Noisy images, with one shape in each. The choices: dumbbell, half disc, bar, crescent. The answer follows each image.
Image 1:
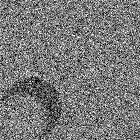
dark crescent, bottom left
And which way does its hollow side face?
down and left
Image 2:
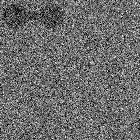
dark dumbbell, top left
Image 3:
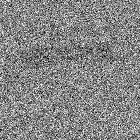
dark bar
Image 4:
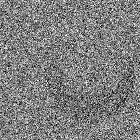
dark crescent
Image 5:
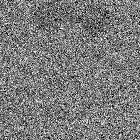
dark dumbbell
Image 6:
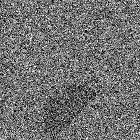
dark half disc, bottom middle
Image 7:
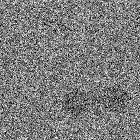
dark dumbbell
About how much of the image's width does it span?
half
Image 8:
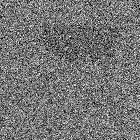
dark half disc
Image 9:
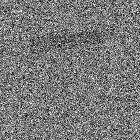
dark bar
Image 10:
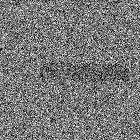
dark bar
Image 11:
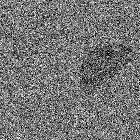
dark half disc, middle right
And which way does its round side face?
up and left
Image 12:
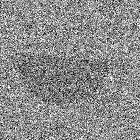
dark half disc
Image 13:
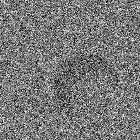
dark crescent
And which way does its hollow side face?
down and right
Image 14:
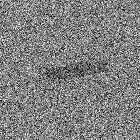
dark bar, centre
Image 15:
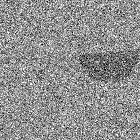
dark half disc, middle right
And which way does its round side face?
down
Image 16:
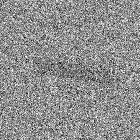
dark bar
